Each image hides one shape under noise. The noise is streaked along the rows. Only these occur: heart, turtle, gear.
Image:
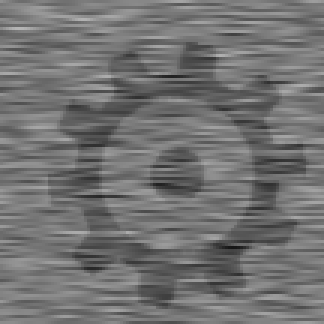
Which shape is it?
gear
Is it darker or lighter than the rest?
darker
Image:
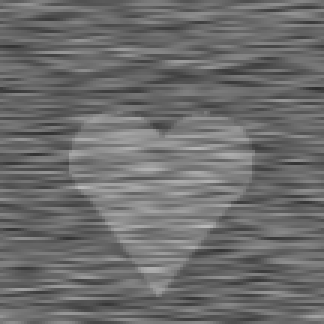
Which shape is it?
heart
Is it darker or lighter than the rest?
lighter
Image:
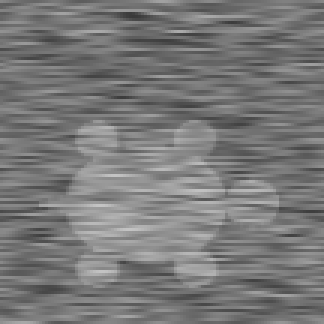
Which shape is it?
turtle
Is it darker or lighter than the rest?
lighter
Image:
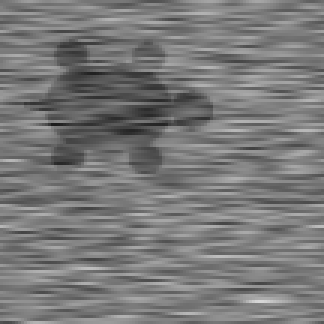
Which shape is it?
turtle
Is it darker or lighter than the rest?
darker
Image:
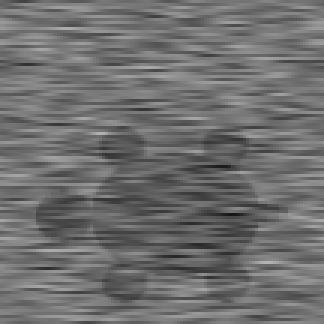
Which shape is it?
turtle
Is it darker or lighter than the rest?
darker
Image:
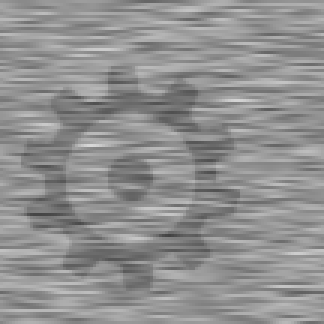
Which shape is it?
gear
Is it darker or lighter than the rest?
darker
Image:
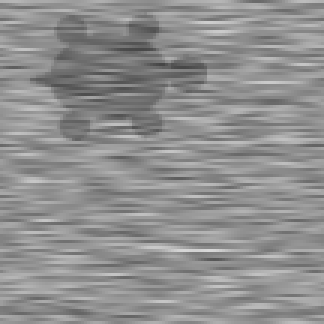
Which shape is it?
turtle
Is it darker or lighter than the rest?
darker
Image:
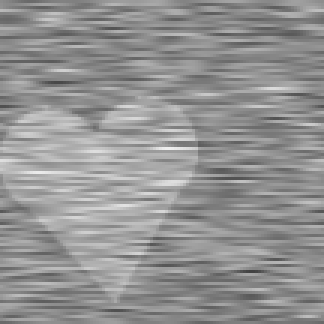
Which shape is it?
heart
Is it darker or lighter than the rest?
lighter
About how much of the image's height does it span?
two thirds
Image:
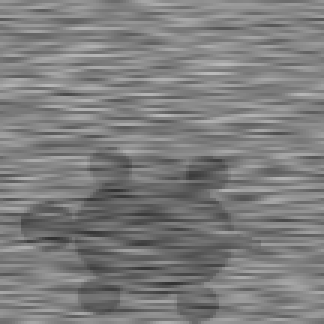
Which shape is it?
turtle
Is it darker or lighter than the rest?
darker
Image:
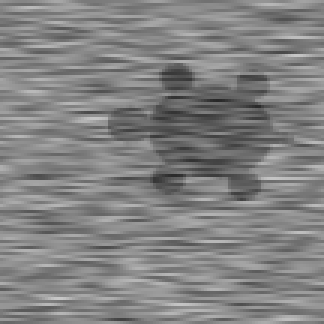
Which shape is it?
turtle
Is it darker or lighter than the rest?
darker
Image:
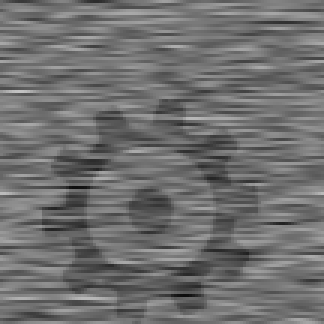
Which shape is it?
gear
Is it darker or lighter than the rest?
darker
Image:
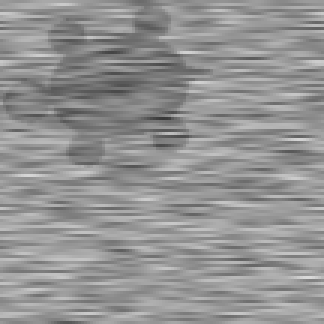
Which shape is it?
turtle
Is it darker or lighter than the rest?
darker
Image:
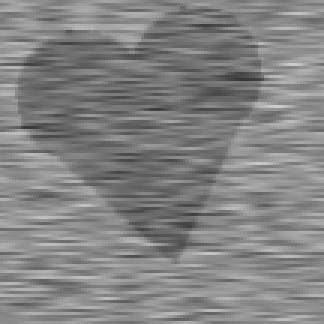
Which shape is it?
heart
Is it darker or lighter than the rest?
darker
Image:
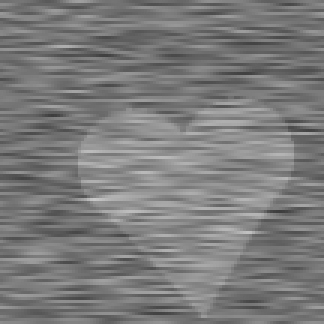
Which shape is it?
heart
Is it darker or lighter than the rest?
lighter
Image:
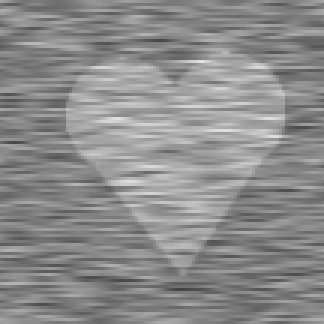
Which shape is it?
heart
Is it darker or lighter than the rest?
lighter
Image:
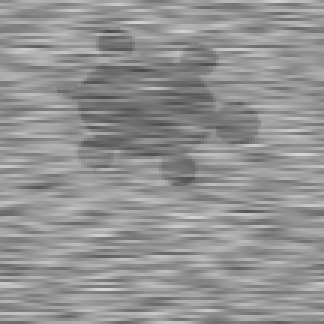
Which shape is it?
turtle
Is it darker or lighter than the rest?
darker
